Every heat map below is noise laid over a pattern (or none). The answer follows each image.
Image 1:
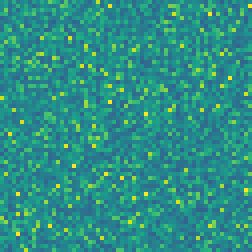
only noise
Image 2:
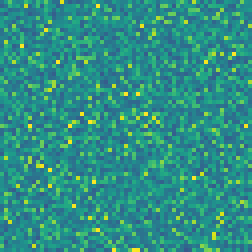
only noise
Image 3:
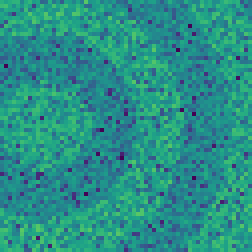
rings round one point
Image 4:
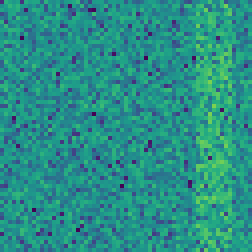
one vertical stripe
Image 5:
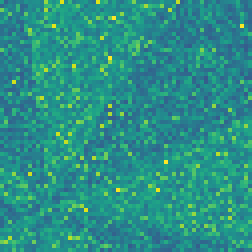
spokes from one point
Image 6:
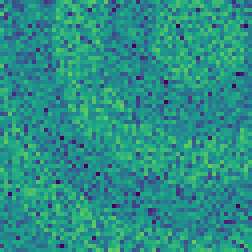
rings round one point
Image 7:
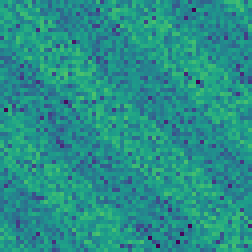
diagonal stripes
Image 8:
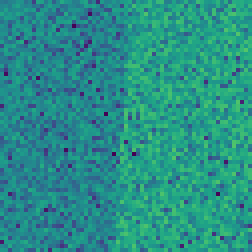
a sharp edge
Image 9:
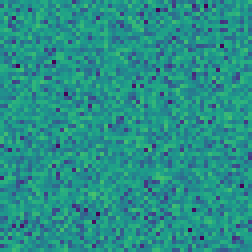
only noise
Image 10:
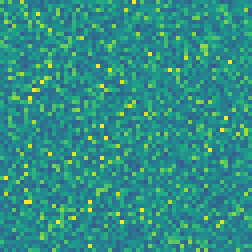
only noise
